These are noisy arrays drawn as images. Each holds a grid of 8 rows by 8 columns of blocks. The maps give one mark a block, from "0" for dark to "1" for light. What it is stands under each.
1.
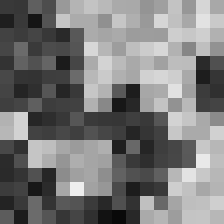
0 0 1 1 1 1 1 1
0 0 0 1 1 1 1 1
0 0 0 1 1 1 1 0
0 0 0 1 0 1 1 0
1 0 0 0 0 0 1 1
0 1 1 1 0 0 0 1
0 0 1 1 0 0 1 1
0 0 0 0 0 1 1 1
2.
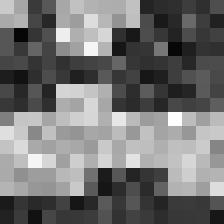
1 0 1 1 1 0 0 0
0 0 1 1 0 0 0 0
0 0 0 0 0 0 0 0
0 0 1 1 0 0 0 0
1 1 1 1 1 1 1 1
1 1 1 1 1 1 1 1
1 1 1 0 0 0 1 1
0 0 0 0 0 0 0 0
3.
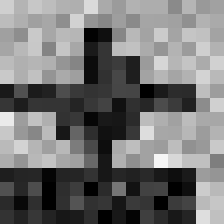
1 1 1 1 1 1 1 1
1 1 1 0 1 1 1 1
1 1 1 0 0 1 1 1
0 0 0 0 0 0 0 1
1 1 0 0 0 1 1 1
1 1 1 0 1 1 1 1
0 0 0 0 0 0 0 1
0 0 0 0 0 0 0 1
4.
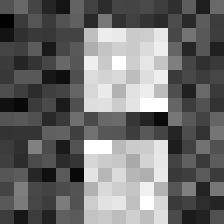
0 0 0 0 0 0 0 0
0 0 0 1 1 1 0 0
0 0 0 1 1 1 0 0
0 0 0 1 1 1 0 0
0 0 0 0 0 0 0 0
0 0 0 1 1 1 0 0
0 0 0 1 1 1 0 0
0 0 0 1 1 1 0 0
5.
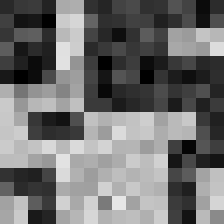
0 0 1 0 0 0 0 0
0 0 1 0 0 0 1 1
0 0 1 0 0 0 0 0
1 1 1 0 0 0 0 0
1 0 0 1 1 1 1 0
1 1 1 1 1 1 0 0
0 0 1 1 1 1 0 1
1 0 1 1 1 1 0 1
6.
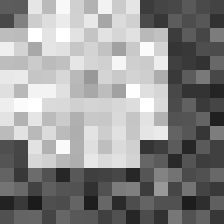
0 1 1 1 1 0 0 0
1 1 1 1 1 1 0 0
1 1 1 1 1 1 0 0
1 1 1 1 1 1 0 0
1 1 1 1 1 1 0 0
0 1 1 1 1 0 0 0
0 0 0 0 0 0 0 0
0 0 0 0 0 0 0 0
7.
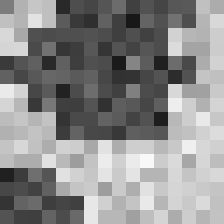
1 1 0 0 0 0 0 1
1 0 0 0 0 0 1 1
0 0 0 0 0 0 0 1
1 0 0 0 0 0 1 1
1 1 0 0 0 0 1 1
1 1 1 1 1 1 1 1
0 0 1 1 1 1 1 1
0 0 0 1 1 1 1 1
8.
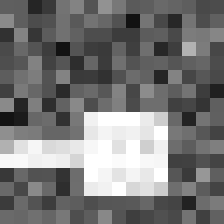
0 0 0 0 0 0 0 0
0 0 0 0 0 0 0 0
0 0 0 0 0 0 0 0
0 0 0 0 0 0 0 0
0 0 0 1 1 1 0 0
1 1 1 1 1 1 0 0
0 0 0 1 1 1 0 0
0 0 0 0 0 0 0 0
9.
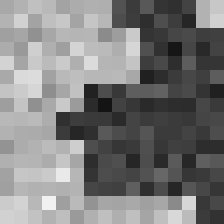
1 1 1 1 0 0 0 1
1 1 1 1 1 0 0 0
1 1 1 1 1 0 0 0
1 1 1 0 0 0 0 0
1 1 0 0 0 0 0 0
1 1 1 0 0 0 0 0
1 1 1 0 0 0 0 0
1 1 1 1 1 1 1 0
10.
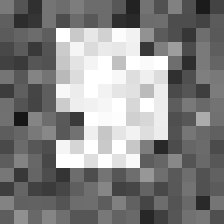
0 0 0 0 0 0 0 0
0 0 1 1 1 0 0 0
0 0 1 1 1 1 0 0
0 0 1 1 1 1 0 0
0 0 0 1 1 1 0 0
0 0 1 1 1 0 0 0
0 0 0 0 0 0 0 0
0 0 0 0 0 0 0 0
